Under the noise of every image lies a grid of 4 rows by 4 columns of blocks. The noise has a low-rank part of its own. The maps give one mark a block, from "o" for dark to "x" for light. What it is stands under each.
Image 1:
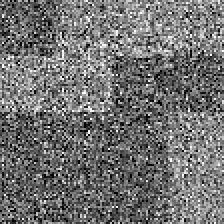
oxxx
xxoo
ooox
ooox
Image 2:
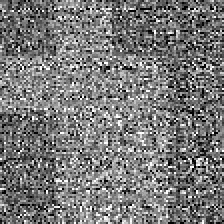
oxoo
xxxo
oxxo
oxxo
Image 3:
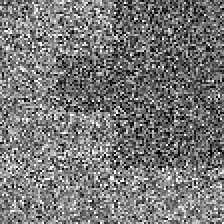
xxoo
xooo
xxoo
xxxx
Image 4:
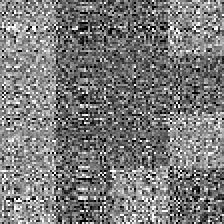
xoox
xooo
xoox
xoxo
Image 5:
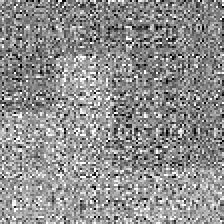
oooo
oxoo
xxoo
xxxx
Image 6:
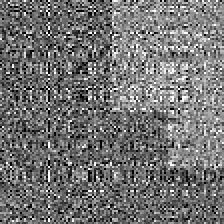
ooxx
ooxx
ooox
oooo
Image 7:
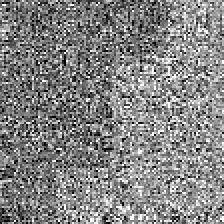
ooox
ooxx
ooxx
oxxx
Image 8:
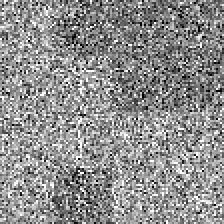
xooo
xxoo
xxxx
xoxx
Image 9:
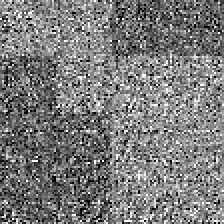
xxoo
oxxx
ooxx
ooxx
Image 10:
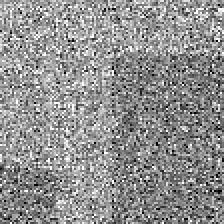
xxxx
xxoo
xxoo
oxoo
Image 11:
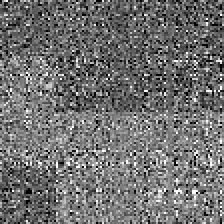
oooo
xooo
xxxx
oxxx
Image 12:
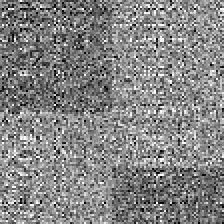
ooxx
ooxx
xxxx
xxoo
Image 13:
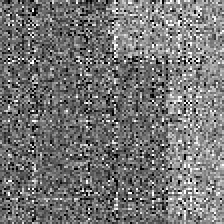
ooxx
ooox
ooox
ooox
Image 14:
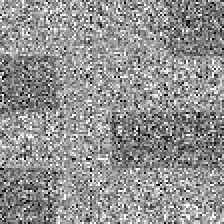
xxxo
oxxx
xxoo
oxxx
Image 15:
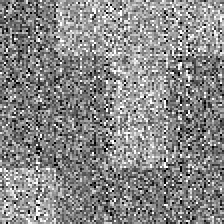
oxxx
ooxo
ooxo
xooo
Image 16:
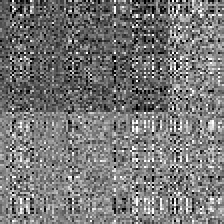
ooox
ooox
xxxx
xxxx
